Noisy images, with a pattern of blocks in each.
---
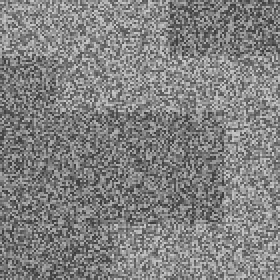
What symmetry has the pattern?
no symmetry
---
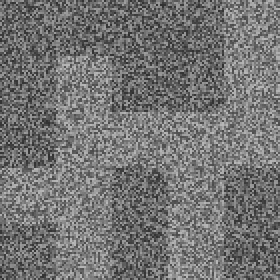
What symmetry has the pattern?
no symmetry
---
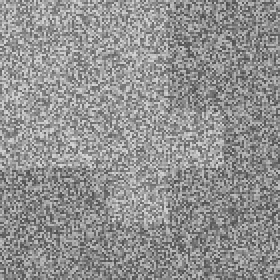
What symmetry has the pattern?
mirrored about the diagonal from the top left
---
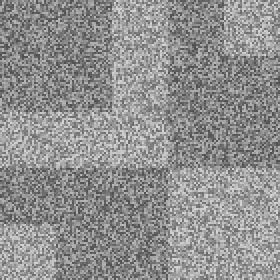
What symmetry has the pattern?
mirrored about the diagonal from the top left
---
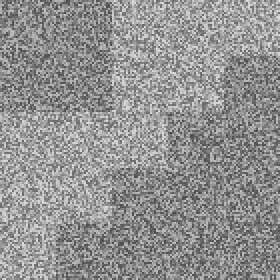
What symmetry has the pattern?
mirrored about the diagonal from the top left
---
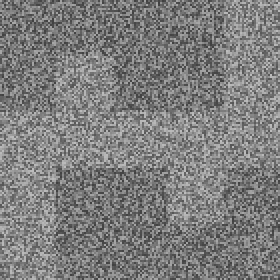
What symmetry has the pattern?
the same after a half turn
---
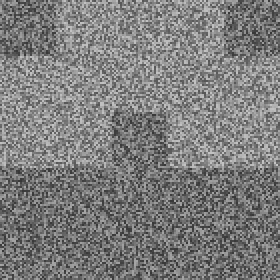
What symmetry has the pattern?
left and right mirror each other
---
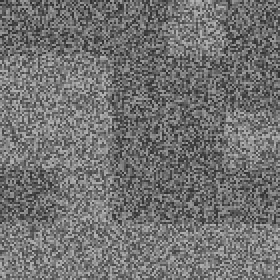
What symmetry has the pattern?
no symmetry
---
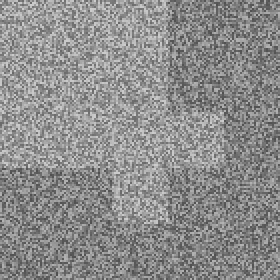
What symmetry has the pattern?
mirrored about the diagonal from the top left
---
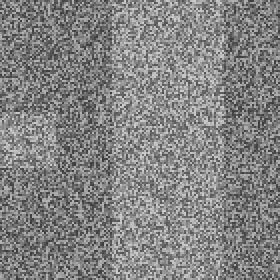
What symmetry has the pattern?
top and bottom mirror each other
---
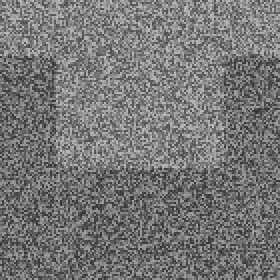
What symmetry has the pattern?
left and right mirror each other
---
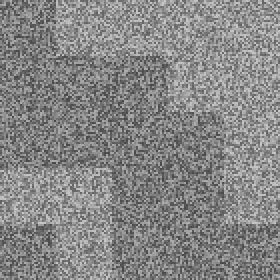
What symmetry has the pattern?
mirrored about the diagonal from the bottom left
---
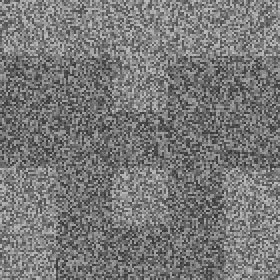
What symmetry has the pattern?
left and right mirror each other
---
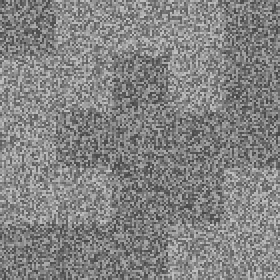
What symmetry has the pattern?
mirrored about the diagonal from the top left
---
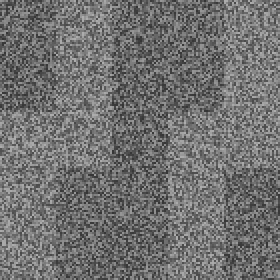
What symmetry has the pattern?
the same after a half turn
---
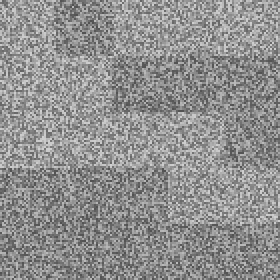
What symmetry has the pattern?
no symmetry
